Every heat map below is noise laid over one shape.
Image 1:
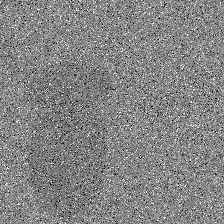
footprint
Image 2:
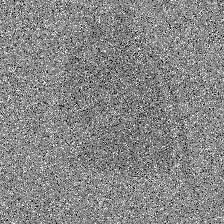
chess knight
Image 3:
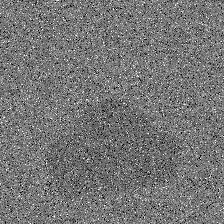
cloud
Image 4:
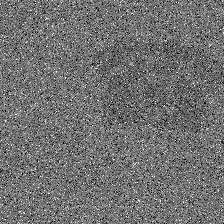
telephone
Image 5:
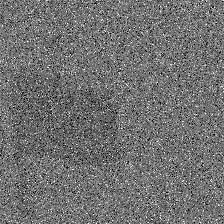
flag
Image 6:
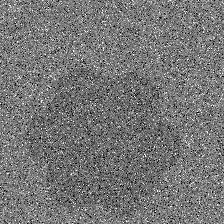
flower
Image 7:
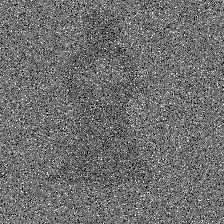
chess bishop
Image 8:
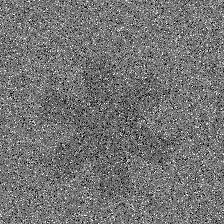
asterisk
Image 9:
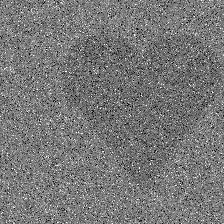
heart
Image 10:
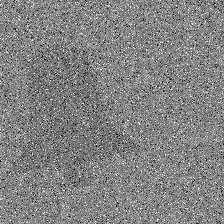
bell
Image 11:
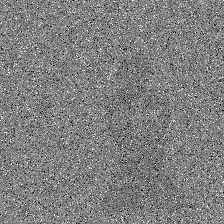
chess bishop
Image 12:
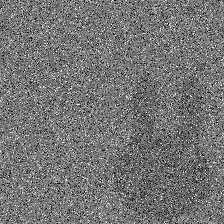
rabbit's head
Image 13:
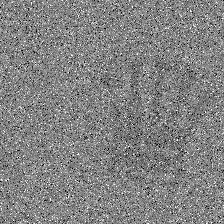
chess queen
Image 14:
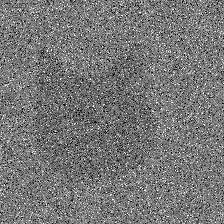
cat's head
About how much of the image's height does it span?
two thirds
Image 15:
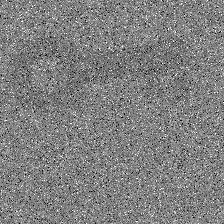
key
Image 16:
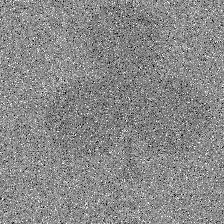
club
